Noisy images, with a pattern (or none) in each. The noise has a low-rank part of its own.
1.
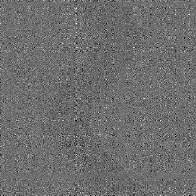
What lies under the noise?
a wavy band
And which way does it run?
top to bottom
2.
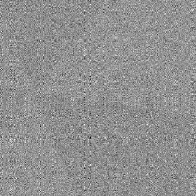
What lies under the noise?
spokes from one point
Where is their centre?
middle left
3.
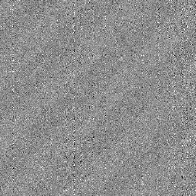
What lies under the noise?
diagonal stripes
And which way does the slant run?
bottom left to top right
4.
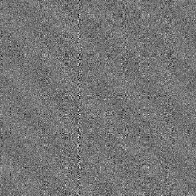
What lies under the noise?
diagonal stripes
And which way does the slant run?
top left to bottom right
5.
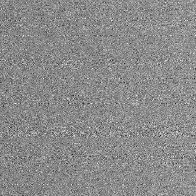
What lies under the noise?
a smooth slope
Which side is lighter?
right
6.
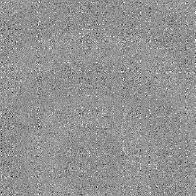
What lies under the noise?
rings round one point
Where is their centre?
bottom middle
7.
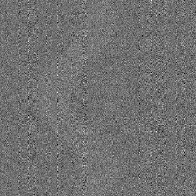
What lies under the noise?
a wavy band
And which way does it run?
top to bottom
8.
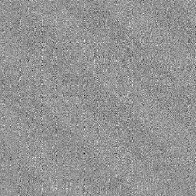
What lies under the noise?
diagonal stripes
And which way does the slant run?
top left to bottom right
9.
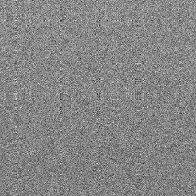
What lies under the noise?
a smooth slope
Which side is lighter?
top
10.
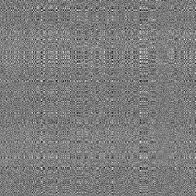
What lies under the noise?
horizontal stripes
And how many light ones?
2
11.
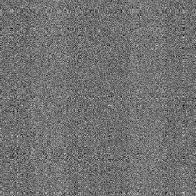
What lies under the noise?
vertical stripes
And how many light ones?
2
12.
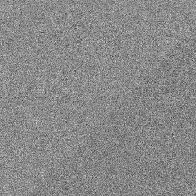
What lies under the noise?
a sharp edge
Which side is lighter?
top left
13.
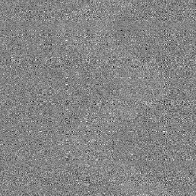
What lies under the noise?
a wavy band
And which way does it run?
top to bottom
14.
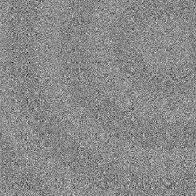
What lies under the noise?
rings round one point
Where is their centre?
top right
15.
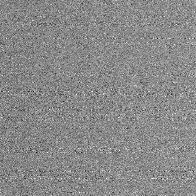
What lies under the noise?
a smooth slope
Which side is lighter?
right
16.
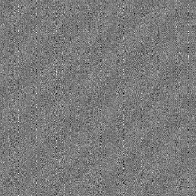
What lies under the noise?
diagonal stripes
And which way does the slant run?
bottom left to top right
